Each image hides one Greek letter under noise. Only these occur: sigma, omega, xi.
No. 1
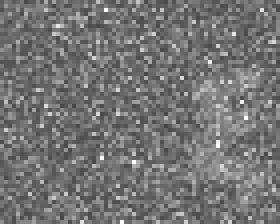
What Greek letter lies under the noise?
xi
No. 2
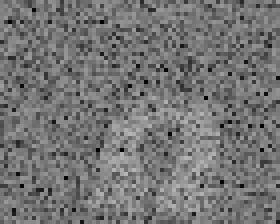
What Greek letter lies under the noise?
omega
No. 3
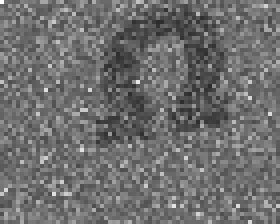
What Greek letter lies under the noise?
omega
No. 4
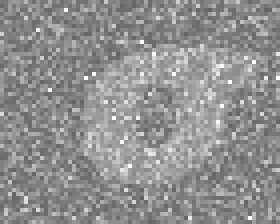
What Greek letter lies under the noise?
sigma
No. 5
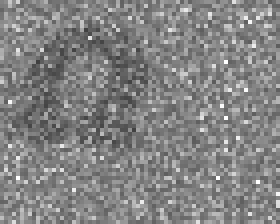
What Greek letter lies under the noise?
omega
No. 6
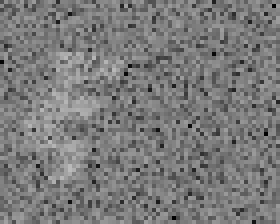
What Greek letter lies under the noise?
xi
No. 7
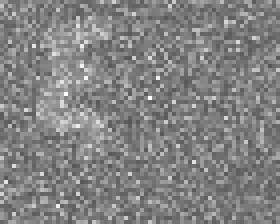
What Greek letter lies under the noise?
xi
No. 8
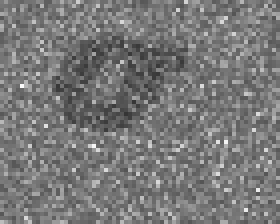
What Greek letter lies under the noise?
sigma
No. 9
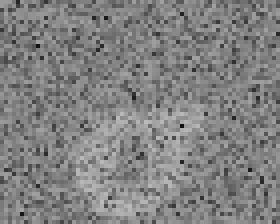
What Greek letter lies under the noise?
sigma
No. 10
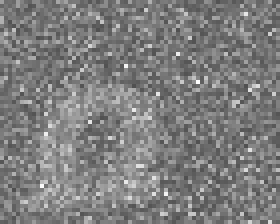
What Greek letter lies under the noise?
omega
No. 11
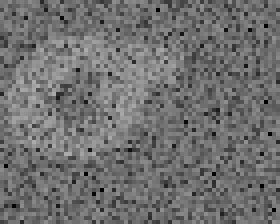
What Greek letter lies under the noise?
sigma
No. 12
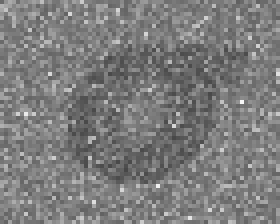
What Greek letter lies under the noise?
sigma
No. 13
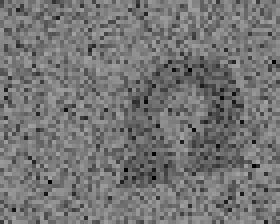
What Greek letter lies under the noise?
omega
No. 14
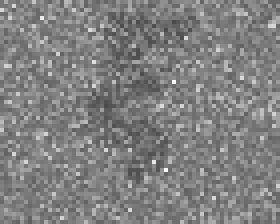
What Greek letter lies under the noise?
xi
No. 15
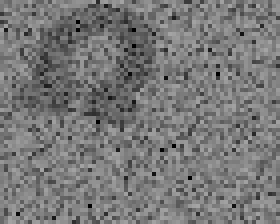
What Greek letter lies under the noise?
omega
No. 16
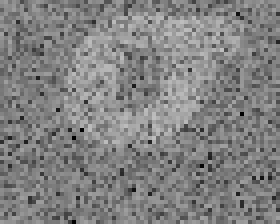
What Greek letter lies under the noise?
sigma
